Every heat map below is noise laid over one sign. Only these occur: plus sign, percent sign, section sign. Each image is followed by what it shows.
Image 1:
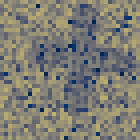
plus sign
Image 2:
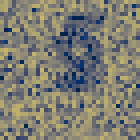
section sign
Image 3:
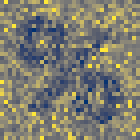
percent sign
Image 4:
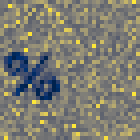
percent sign
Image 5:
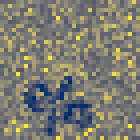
percent sign
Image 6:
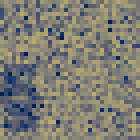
section sign
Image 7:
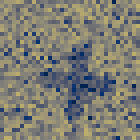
plus sign
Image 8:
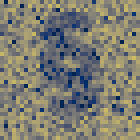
section sign
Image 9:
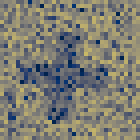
plus sign
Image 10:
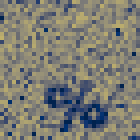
percent sign
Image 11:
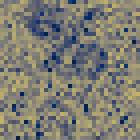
percent sign
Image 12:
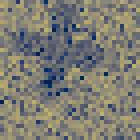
plus sign
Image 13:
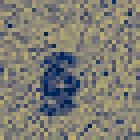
section sign
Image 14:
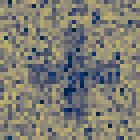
plus sign
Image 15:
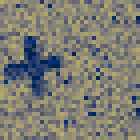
plus sign
